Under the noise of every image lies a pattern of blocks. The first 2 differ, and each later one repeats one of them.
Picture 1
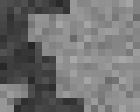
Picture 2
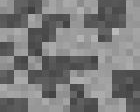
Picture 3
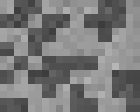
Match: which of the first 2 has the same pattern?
2
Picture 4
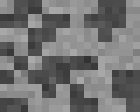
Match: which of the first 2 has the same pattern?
2
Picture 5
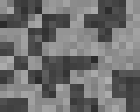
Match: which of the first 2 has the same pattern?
2
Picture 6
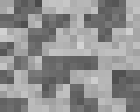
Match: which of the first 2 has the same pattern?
2
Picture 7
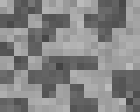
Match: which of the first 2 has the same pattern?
2
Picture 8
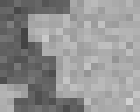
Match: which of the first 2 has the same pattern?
1
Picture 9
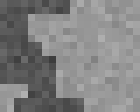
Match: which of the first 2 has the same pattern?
1
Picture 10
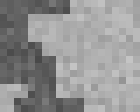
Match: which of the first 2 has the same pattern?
1
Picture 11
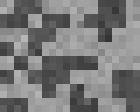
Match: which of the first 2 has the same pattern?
2
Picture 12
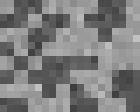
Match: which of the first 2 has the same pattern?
2
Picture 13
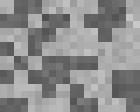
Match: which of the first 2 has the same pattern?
2
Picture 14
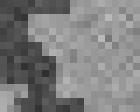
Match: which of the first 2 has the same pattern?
1
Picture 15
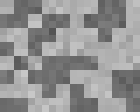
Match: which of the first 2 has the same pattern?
2
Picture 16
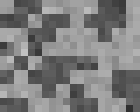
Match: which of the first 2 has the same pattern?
2
